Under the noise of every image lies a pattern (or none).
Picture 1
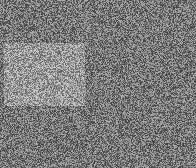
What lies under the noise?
one block
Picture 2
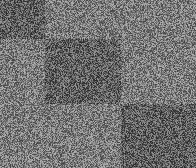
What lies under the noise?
blocks along the diagonal
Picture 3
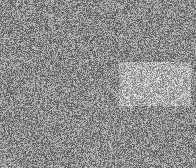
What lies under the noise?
one block
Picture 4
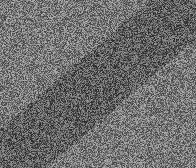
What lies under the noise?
a diagonal band
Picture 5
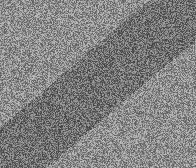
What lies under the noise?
a diagonal band
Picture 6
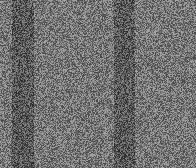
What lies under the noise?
bands of columns
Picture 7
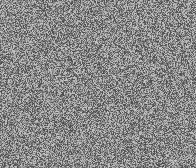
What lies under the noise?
only noise
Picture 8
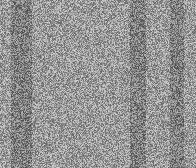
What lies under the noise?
bands of columns
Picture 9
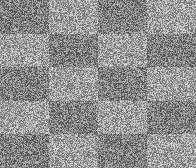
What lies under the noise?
a checkerboard
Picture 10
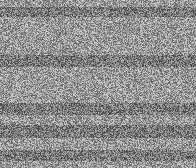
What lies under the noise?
bands of rows
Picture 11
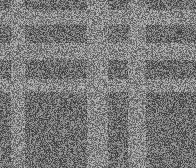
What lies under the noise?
bands of rows crossing bands of columns
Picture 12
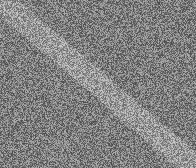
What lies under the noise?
a diagonal band
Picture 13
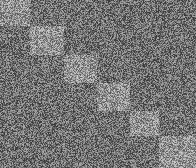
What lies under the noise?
blocks along the diagonal
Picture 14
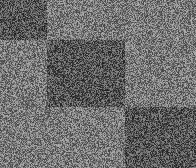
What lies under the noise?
blocks along the diagonal
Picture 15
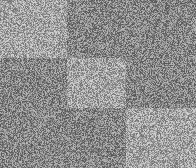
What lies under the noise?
blocks along the diagonal
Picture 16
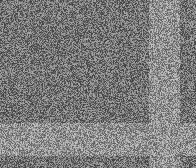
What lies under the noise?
bands of rows crossing bands of columns
